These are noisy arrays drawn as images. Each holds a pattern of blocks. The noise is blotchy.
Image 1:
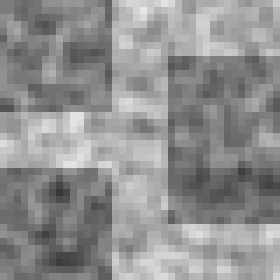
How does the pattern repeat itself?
top and bottom mirror each other
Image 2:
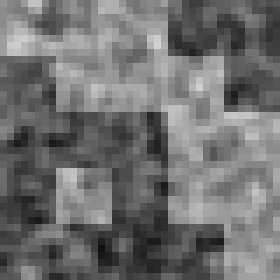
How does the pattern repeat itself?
mirrored about the diagonal from the bottom left
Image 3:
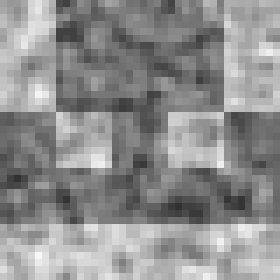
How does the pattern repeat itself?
left and right mirror each other
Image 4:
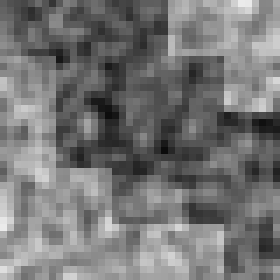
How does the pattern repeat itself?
mirrored about the diagonal from the bottom left
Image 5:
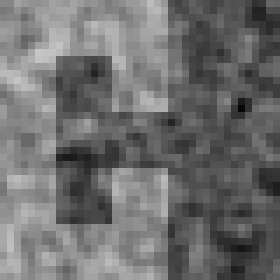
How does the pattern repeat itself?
top and bottom mirror each other
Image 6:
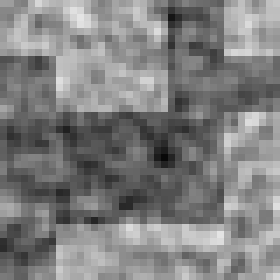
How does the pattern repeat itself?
no symmetry
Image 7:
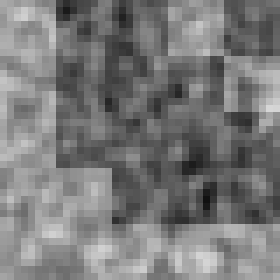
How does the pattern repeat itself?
mirrored about the diagonal from the bottom left
